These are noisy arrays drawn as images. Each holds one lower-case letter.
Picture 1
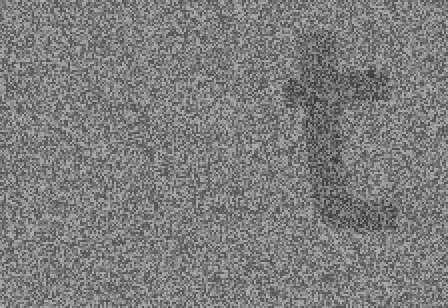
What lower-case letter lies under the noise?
t
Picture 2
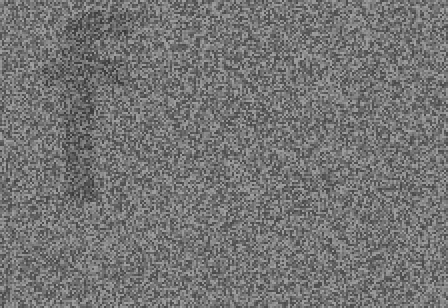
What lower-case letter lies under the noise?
f
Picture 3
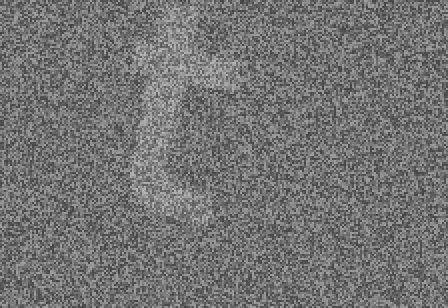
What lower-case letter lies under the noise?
t
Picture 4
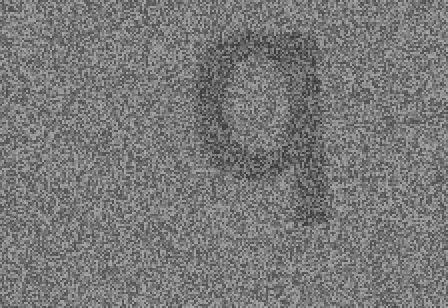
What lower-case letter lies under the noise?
q
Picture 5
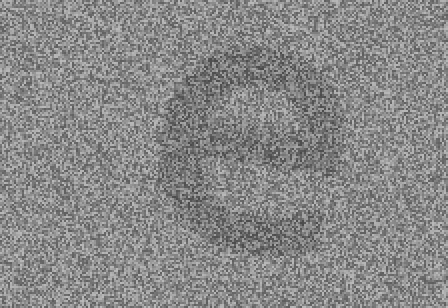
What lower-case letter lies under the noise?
e
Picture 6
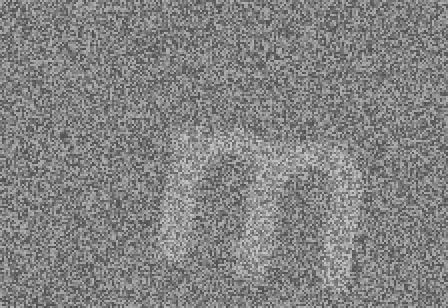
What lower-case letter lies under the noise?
m
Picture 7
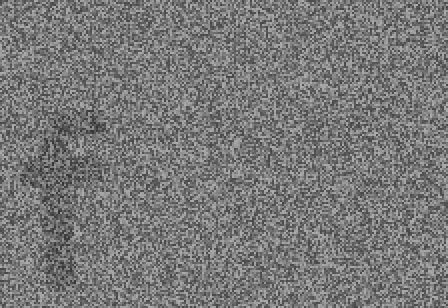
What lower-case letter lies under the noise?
f
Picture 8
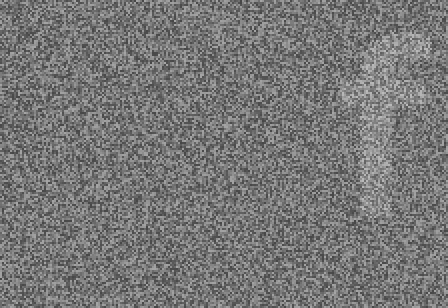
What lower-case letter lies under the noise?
f
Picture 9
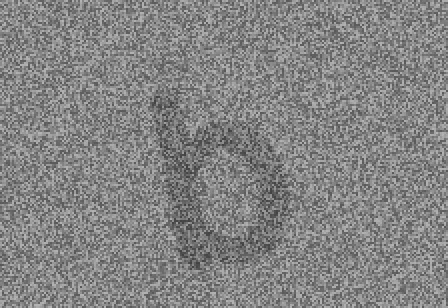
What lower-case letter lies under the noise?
b
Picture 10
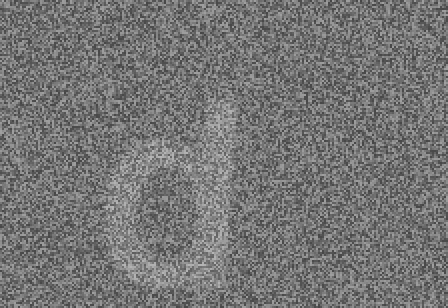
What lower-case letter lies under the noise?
d
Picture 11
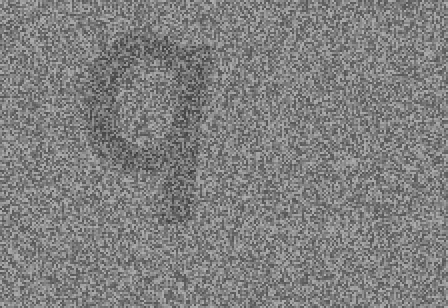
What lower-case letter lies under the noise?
q
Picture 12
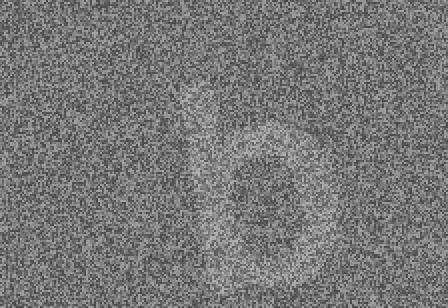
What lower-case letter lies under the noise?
b
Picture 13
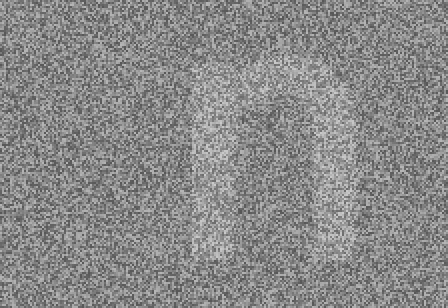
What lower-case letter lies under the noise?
n
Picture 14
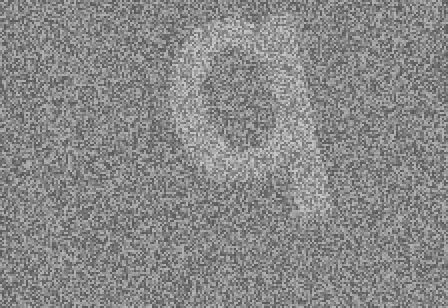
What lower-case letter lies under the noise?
q
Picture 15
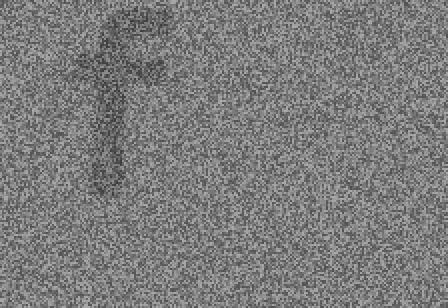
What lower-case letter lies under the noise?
f
